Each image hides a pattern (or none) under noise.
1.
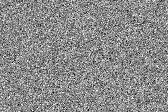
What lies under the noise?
only noise
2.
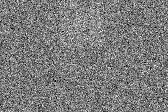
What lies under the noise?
one block
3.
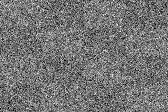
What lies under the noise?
a checkerboard
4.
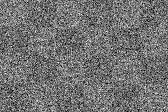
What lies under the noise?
a checkerboard
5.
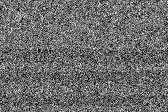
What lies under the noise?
bands of rows
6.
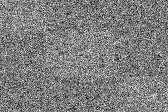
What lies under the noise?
blocks along the diagonal
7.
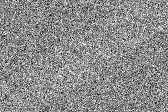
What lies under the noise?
a diagonal band
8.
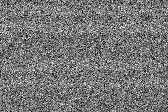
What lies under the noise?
bands of rows
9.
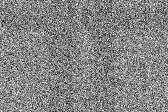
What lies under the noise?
bands of rows crossing bands of columns
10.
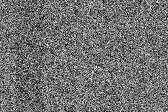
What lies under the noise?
one band of columns
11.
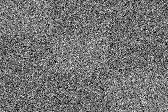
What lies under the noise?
blocks along the diagonal
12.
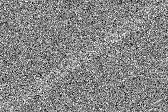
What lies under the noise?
a diagonal band
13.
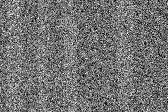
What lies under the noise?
bands of columns
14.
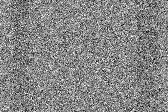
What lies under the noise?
bands of columns
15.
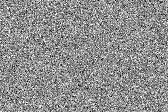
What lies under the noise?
only noise
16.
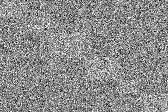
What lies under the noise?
blocks along the diagonal
